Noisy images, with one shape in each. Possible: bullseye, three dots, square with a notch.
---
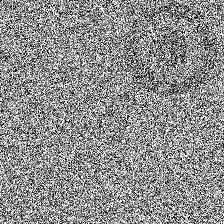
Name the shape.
bullseye
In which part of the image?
top right
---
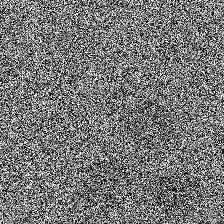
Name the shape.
three dots
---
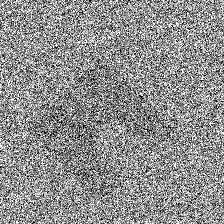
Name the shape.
square with a notch
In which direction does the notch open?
down and right
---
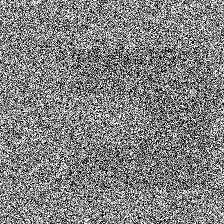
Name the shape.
square with a notch
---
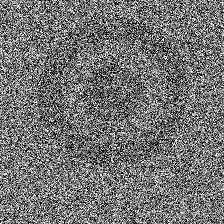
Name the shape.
bullseye
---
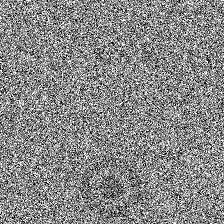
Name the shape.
bullseye
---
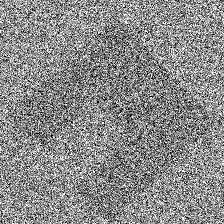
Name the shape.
square with a notch
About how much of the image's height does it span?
nearly all
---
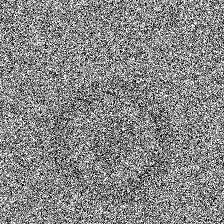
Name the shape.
bullseye
